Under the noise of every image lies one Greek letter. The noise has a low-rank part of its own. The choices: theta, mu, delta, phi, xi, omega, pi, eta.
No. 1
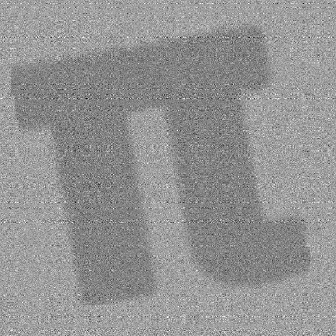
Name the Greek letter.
pi
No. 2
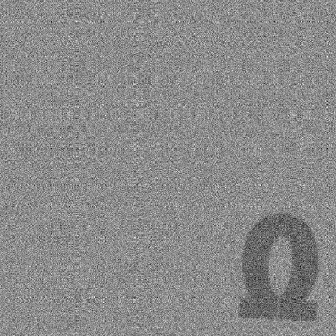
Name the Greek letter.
omega
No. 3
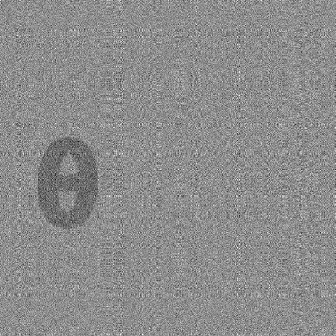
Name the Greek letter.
theta
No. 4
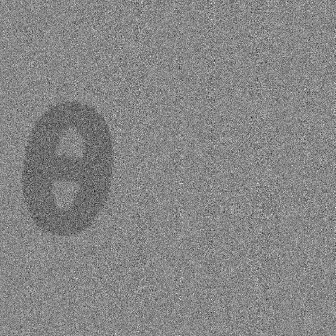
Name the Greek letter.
theta
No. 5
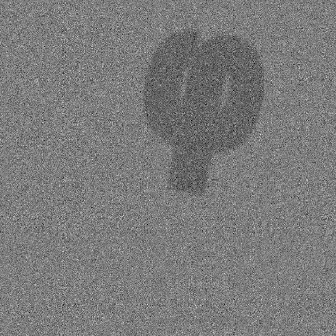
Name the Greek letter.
phi
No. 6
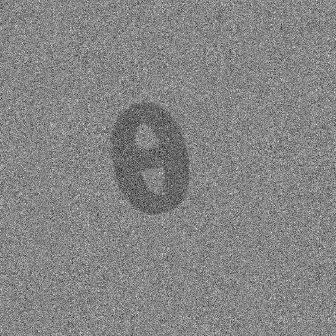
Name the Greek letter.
theta
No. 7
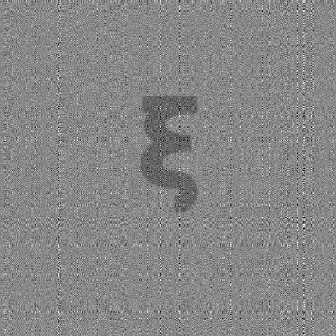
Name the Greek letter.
xi
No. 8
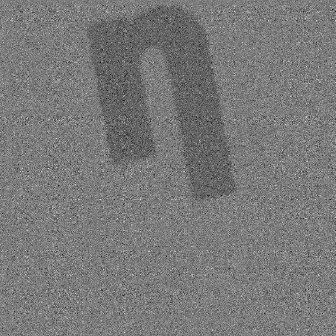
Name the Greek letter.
eta
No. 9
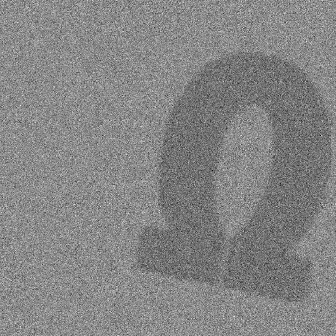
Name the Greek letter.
omega
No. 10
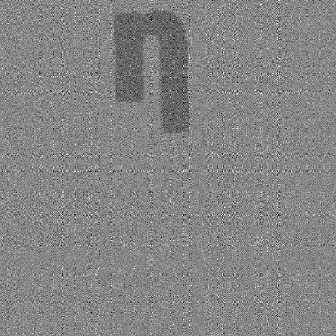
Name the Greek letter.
eta
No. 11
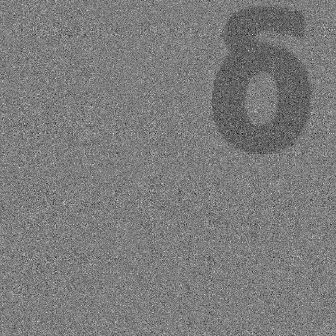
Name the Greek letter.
delta
